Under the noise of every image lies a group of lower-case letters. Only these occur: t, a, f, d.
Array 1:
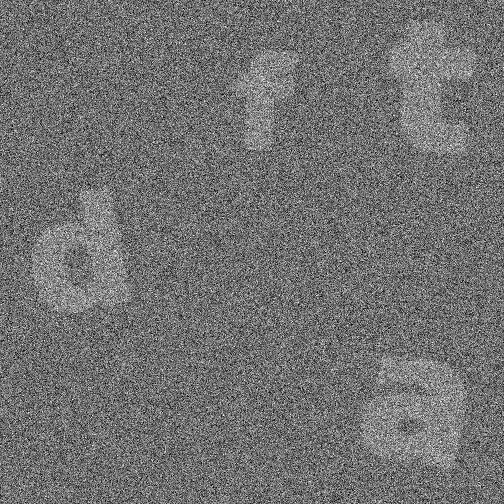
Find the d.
middle left
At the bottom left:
nothing
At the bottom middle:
nothing
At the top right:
t
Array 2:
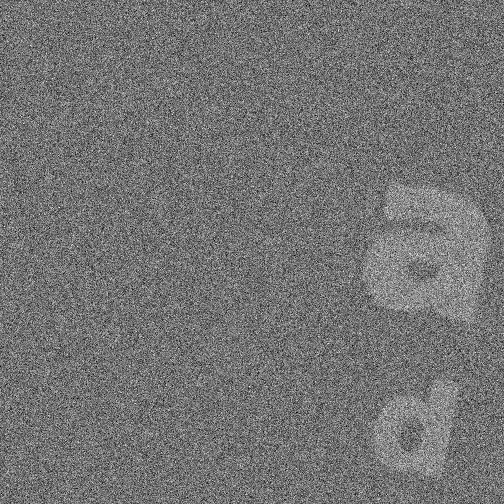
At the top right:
nothing
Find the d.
bottom right
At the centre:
nothing
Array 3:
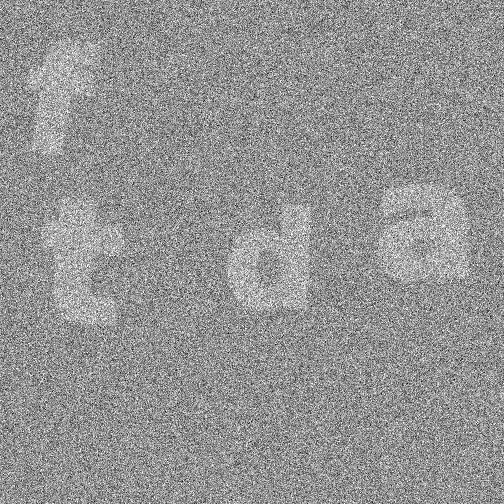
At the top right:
nothing
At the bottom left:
nothing
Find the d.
centre
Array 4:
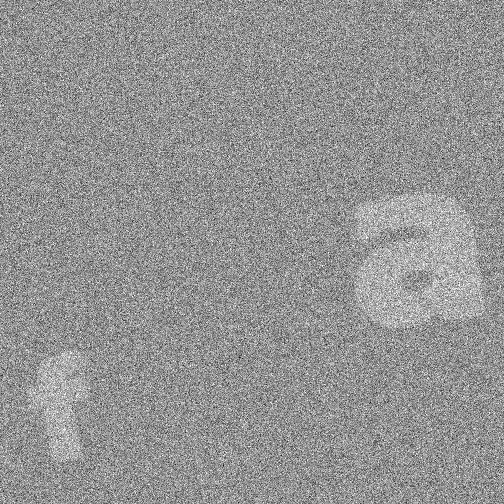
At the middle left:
nothing
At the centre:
nothing
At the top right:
nothing
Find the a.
middle right
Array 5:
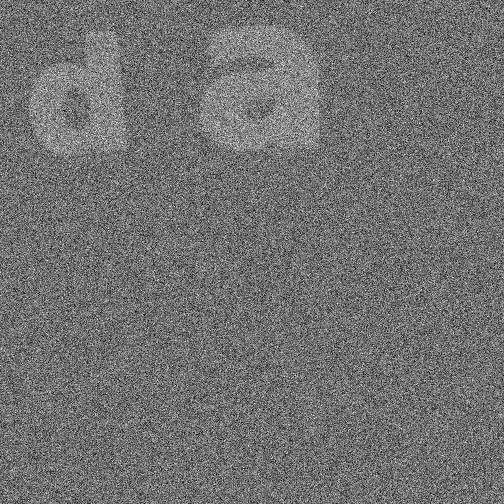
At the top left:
d
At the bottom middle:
nothing
